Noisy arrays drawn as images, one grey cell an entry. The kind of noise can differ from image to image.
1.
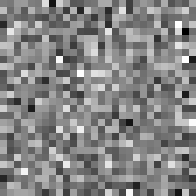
independent entries
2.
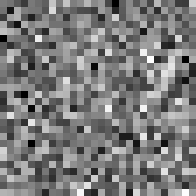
independent entries
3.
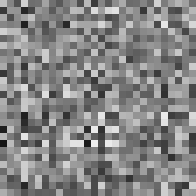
low rank plus noise
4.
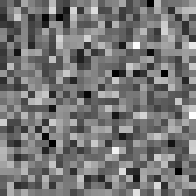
independent entries
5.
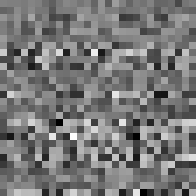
rows of uneven size
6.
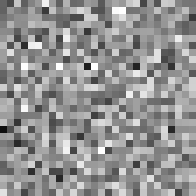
independent entries
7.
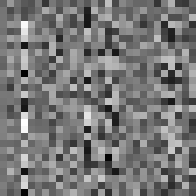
columns of uneven size
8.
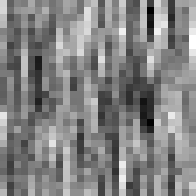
streaked along the columns
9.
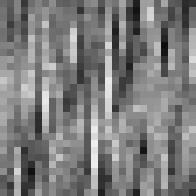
streaked along the columns
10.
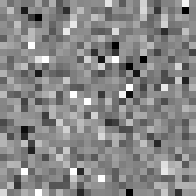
heavy tails
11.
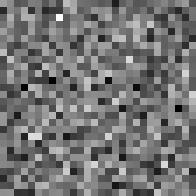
independent entries
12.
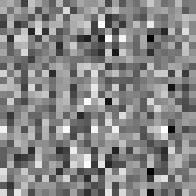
low rank plus noise
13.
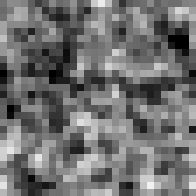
blotchy
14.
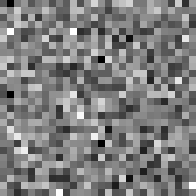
independent entries
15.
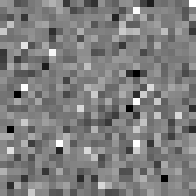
heavy tails
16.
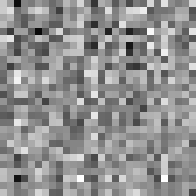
low rank plus noise
